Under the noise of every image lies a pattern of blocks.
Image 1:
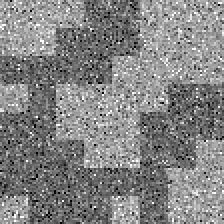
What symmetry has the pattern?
mirrored about the diagonal from the bottom left
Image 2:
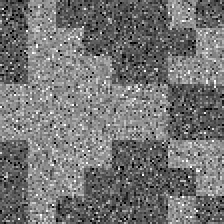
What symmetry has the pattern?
top and bottom mirror each other
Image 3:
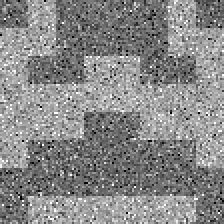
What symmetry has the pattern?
left and right mirror each other
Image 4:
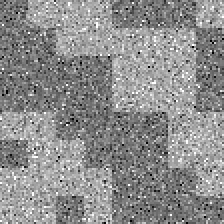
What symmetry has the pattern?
mirrored about the diagonal from the bottom left
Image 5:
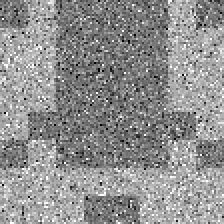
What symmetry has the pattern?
left and right mirror each other
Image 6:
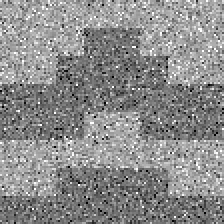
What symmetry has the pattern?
left and right mirror each other
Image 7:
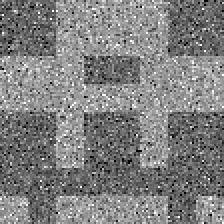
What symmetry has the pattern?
left and right mirror each other
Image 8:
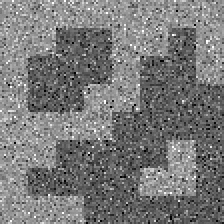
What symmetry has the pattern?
mirrored about the diagonal from the top left
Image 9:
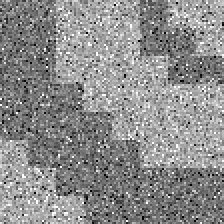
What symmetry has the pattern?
mirrored about the diagonal from the bottom left
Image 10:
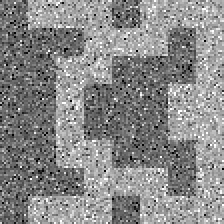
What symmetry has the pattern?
top and bottom mirror each other
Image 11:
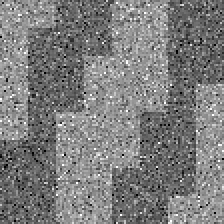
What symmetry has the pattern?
the same after a half turn
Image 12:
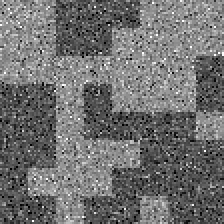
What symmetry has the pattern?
no symmetry
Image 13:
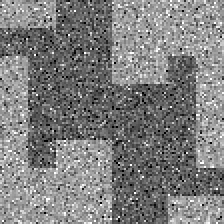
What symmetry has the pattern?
the same after a half turn
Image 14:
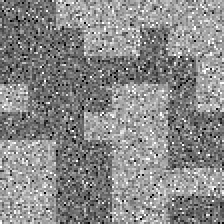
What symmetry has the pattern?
no symmetry
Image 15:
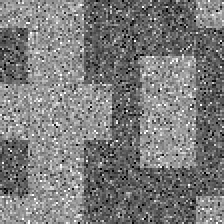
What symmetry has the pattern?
top and bottom mirror each other
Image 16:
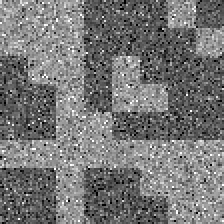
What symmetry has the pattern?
mirrored about the diagonal from the bottom left
